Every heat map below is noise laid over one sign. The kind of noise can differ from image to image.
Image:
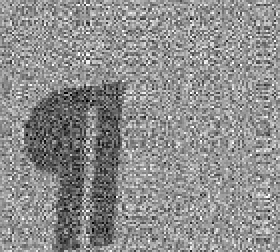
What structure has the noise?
low rank plus noise
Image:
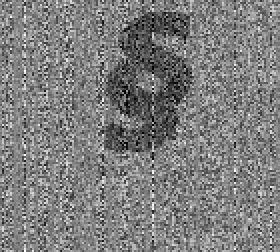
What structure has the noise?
columns of uneven size
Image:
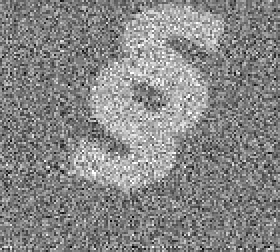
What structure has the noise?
low rank plus noise
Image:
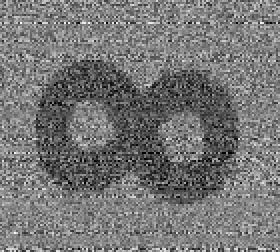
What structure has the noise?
rows of uneven size
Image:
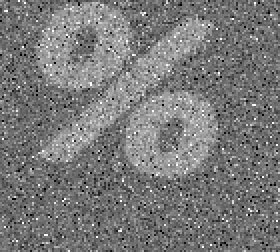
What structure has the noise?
heavy tails
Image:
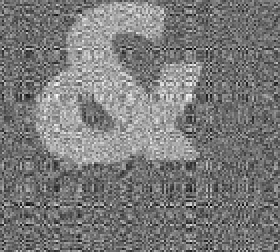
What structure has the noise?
low rank plus noise
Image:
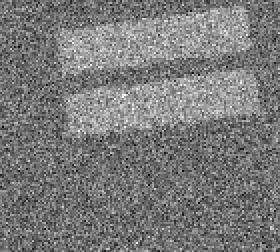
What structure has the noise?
independent entries
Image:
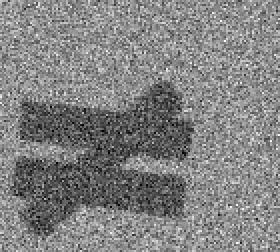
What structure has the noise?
independent entries
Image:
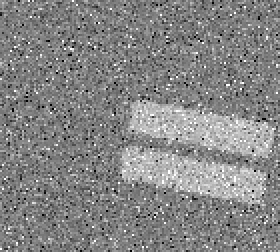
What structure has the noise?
heavy tails
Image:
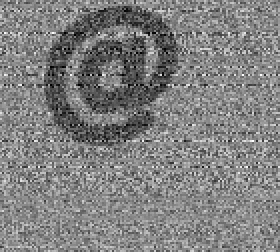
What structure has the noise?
rows of uneven size
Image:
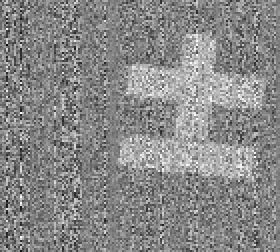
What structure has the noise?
columns of uneven size
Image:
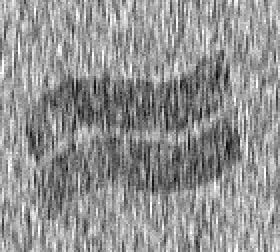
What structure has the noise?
streaked along the columns
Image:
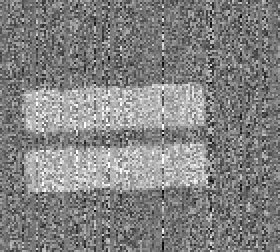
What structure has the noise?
columns of uneven size
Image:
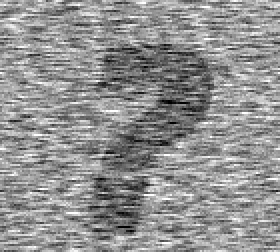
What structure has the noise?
streaked along the rows
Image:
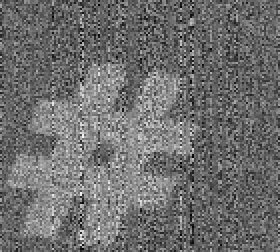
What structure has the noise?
columns of uneven size
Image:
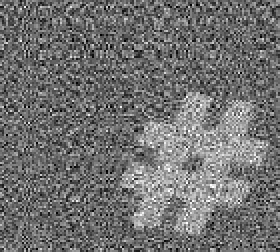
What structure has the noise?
low rank plus noise
